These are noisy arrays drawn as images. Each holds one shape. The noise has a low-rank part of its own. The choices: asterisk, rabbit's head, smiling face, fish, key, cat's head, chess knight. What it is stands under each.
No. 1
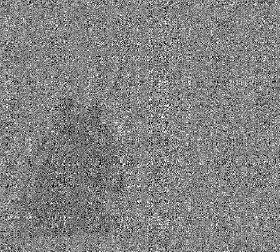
dark chess knight
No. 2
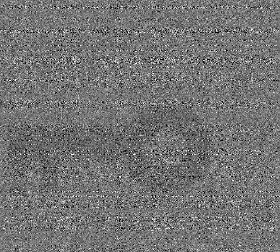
dark key
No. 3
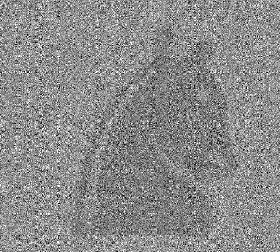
dark chess knight
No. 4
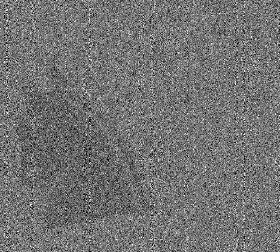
dark chess knight
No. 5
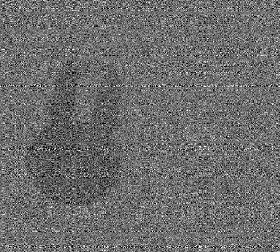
dark rabbit's head
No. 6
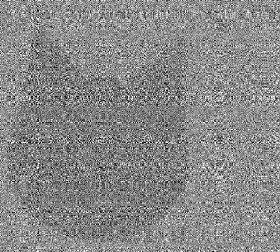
dark cat's head
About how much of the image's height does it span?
nearly all
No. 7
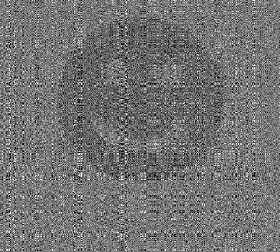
dark smiling face
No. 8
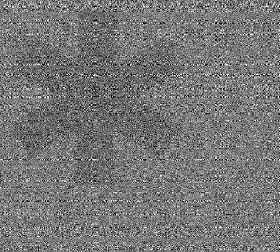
dark asterisk
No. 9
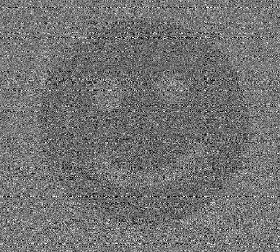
dark smiling face
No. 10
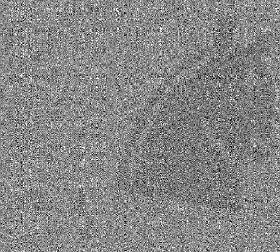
dark chess knight
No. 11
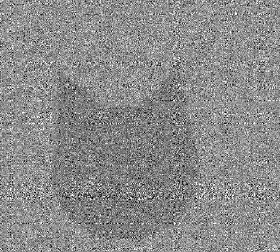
dark cat's head
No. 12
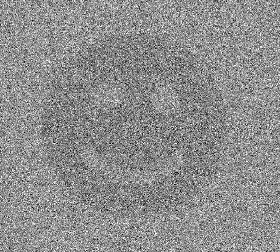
dark smiling face
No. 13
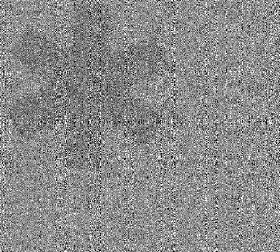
dark asterisk
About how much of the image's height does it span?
two thirds
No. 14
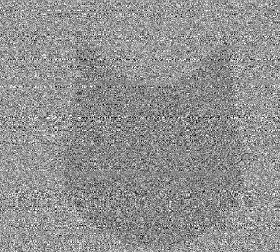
dark cat's head
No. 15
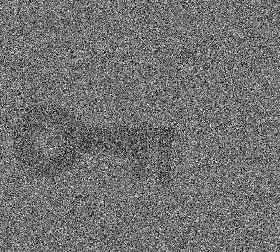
dark key
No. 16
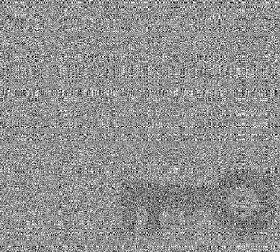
dark key
